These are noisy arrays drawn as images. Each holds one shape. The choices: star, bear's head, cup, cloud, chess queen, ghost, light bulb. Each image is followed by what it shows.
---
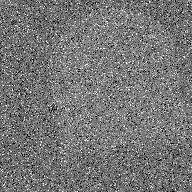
ghost
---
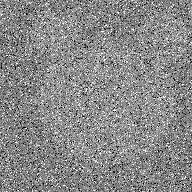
bear's head
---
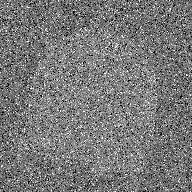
ghost
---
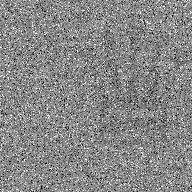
chess queen
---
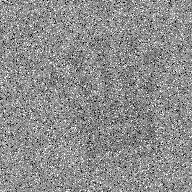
chess queen
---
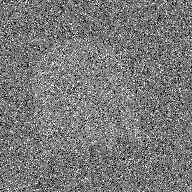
ghost
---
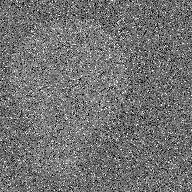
light bulb
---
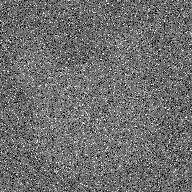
bear's head
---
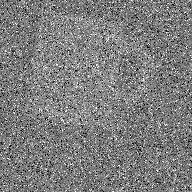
cup
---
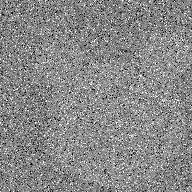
bear's head
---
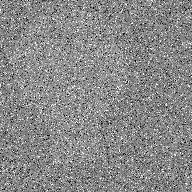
light bulb
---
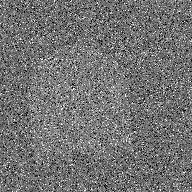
ghost
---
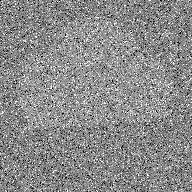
cloud
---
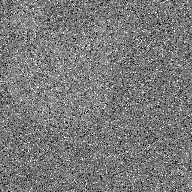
bear's head
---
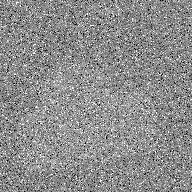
cloud
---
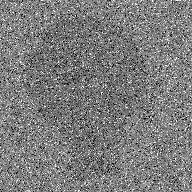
light bulb
